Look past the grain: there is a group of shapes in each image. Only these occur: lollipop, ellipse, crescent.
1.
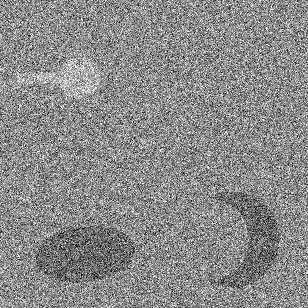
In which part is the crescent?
bottom right
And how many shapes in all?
3
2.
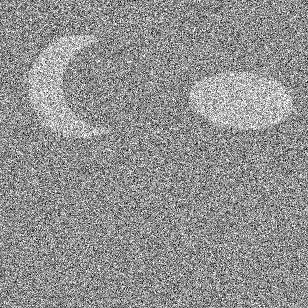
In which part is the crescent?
top left
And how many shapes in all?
2
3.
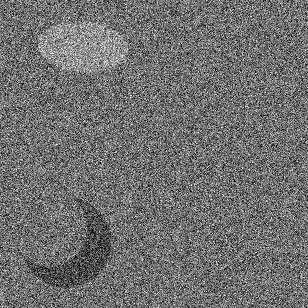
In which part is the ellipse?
top left
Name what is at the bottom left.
crescent
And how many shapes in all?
2
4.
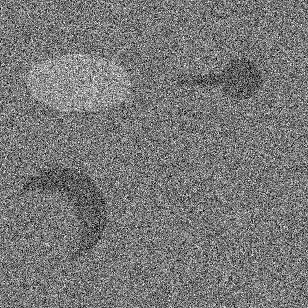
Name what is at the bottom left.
crescent
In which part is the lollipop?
top right
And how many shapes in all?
3
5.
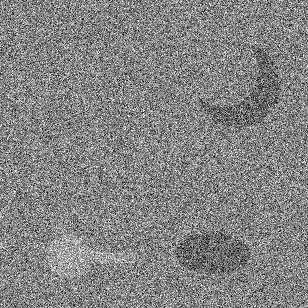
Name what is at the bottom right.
ellipse
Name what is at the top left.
nothing
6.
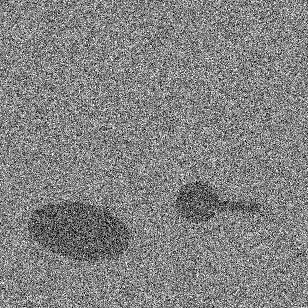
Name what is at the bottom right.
lollipop
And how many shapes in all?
2
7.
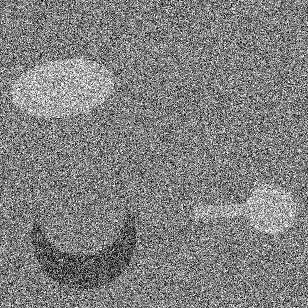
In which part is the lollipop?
bottom right
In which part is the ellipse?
top left
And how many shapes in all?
3
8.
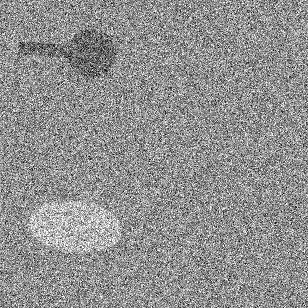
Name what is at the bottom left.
ellipse
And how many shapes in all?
2
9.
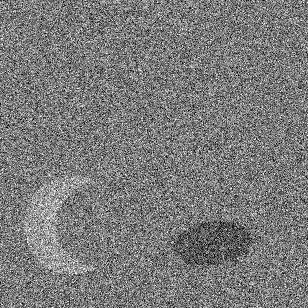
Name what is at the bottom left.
crescent
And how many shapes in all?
2
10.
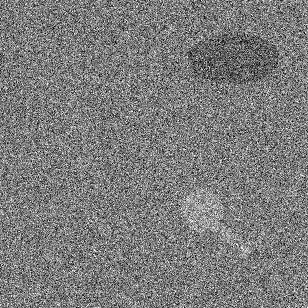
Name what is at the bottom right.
lollipop
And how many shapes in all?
2
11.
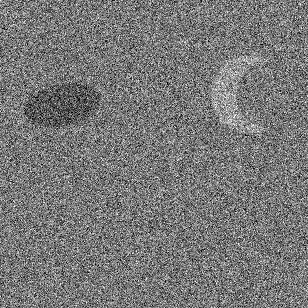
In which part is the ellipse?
top left
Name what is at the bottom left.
nothing
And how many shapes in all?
2
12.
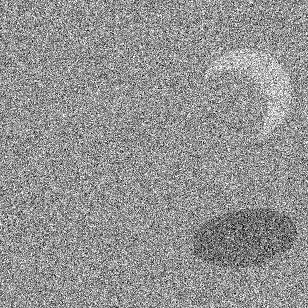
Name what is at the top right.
crescent
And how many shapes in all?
2
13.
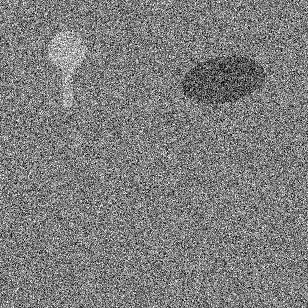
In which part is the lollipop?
top left
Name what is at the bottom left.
nothing
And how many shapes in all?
2
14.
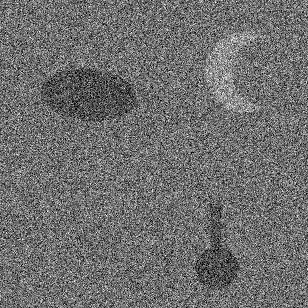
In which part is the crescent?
top right
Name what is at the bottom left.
nothing
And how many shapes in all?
3
